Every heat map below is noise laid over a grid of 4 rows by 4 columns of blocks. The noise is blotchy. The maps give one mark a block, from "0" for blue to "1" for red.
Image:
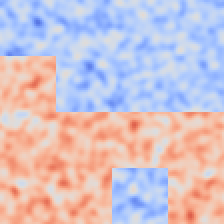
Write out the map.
0000
1000
1111
1101
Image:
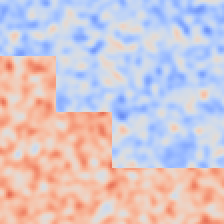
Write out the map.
0000
1000
1100
1111
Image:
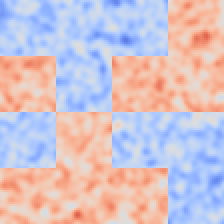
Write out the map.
0001
1011
0100
1110
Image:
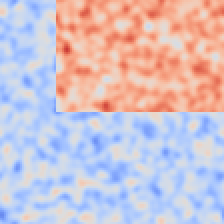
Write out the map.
0111
0111
0000
0000
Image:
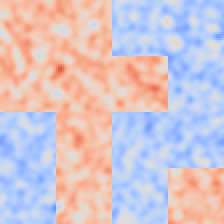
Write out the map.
1100
1110
0100
0101
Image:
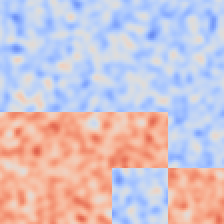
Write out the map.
0000
0000
1110
1101
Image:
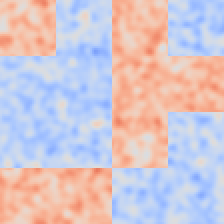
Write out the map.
1010
0011
0010
1100
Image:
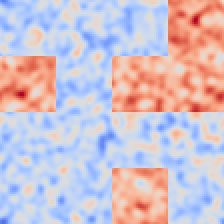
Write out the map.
0001
1011
0000
0010
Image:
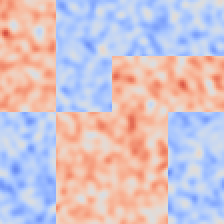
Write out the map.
1000
1011
0110
0110
